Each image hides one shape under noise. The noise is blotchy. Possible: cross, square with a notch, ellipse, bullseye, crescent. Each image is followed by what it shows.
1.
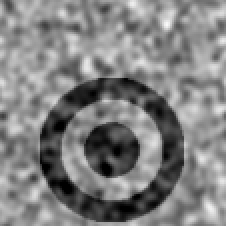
bullseye
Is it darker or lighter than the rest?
darker
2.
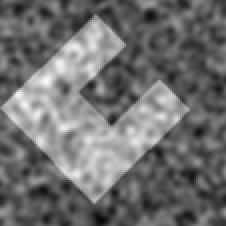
square with a notch
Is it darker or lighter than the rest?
lighter
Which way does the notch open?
up and right
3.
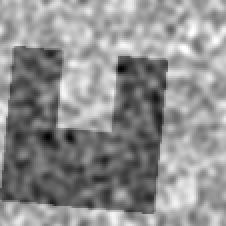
square with a notch
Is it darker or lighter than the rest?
darker
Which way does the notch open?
up
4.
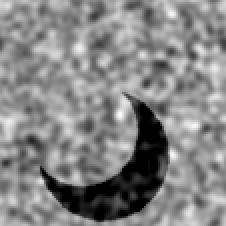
crescent
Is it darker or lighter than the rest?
darker
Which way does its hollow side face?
up and left
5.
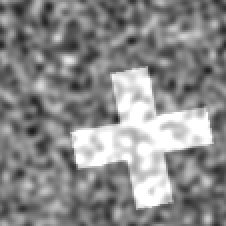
cross
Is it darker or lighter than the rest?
lighter
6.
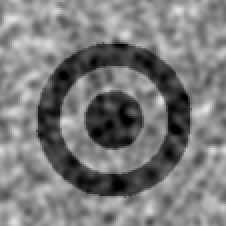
bullseye
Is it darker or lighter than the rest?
darker
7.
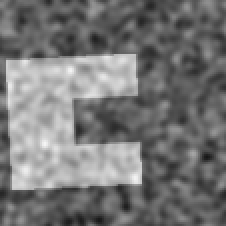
square with a notch
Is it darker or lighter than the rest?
lighter
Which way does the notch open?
right
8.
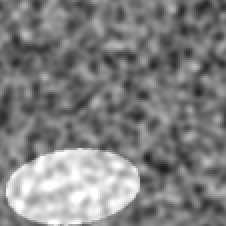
ellipse
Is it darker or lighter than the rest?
lighter
